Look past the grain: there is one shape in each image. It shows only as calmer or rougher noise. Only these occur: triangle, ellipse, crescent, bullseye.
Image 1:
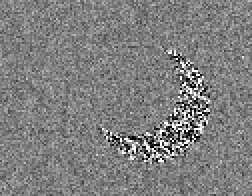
crescent
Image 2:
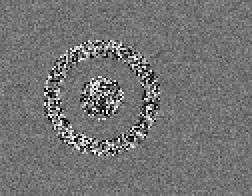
bullseye
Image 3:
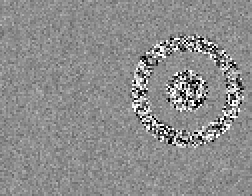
bullseye
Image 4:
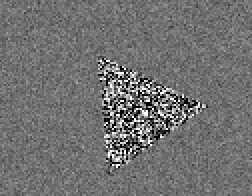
triangle
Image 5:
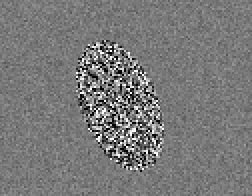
ellipse
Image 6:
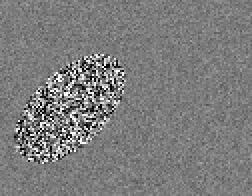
ellipse
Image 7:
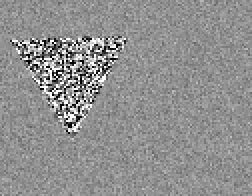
triangle
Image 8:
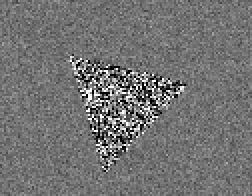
triangle
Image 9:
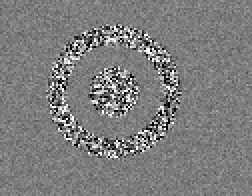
bullseye
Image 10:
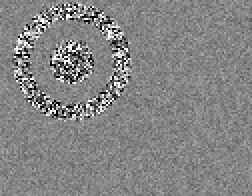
bullseye
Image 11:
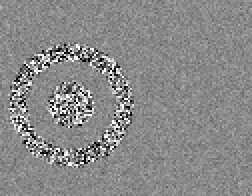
bullseye
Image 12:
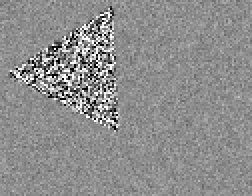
triangle
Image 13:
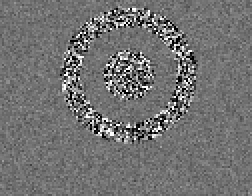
bullseye
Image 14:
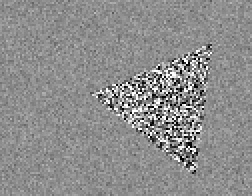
triangle
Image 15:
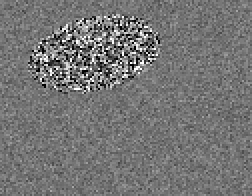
ellipse
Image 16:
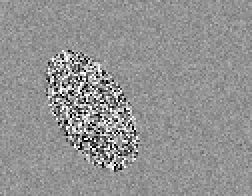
ellipse
